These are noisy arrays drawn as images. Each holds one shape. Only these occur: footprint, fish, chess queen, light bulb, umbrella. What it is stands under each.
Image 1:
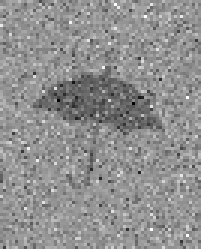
umbrella
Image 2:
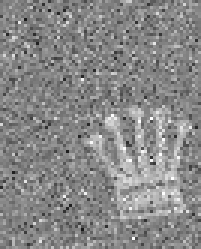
chess queen
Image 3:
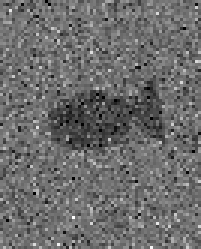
fish
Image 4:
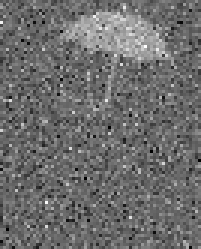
umbrella
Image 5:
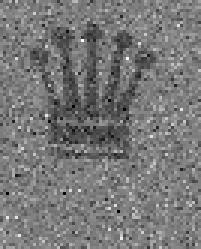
chess queen
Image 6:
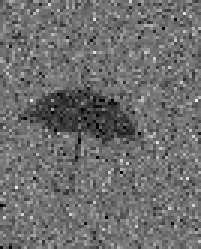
umbrella
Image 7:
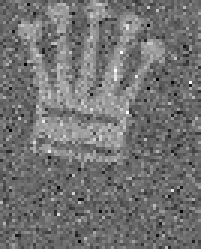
chess queen
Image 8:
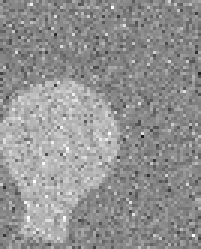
light bulb
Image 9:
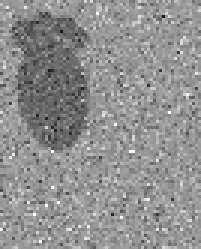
footprint
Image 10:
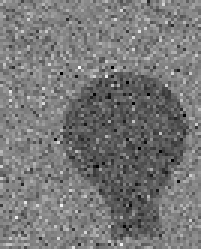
light bulb
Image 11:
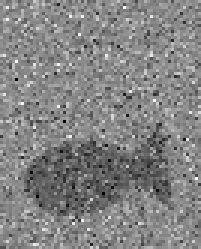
fish
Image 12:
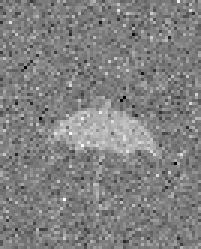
umbrella
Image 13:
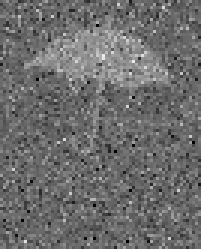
umbrella
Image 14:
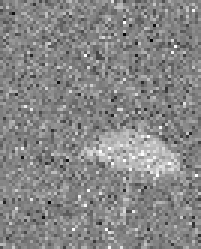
umbrella
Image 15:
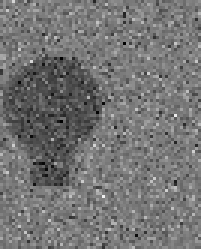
light bulb
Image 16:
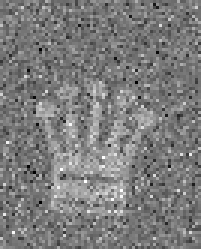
chess queen
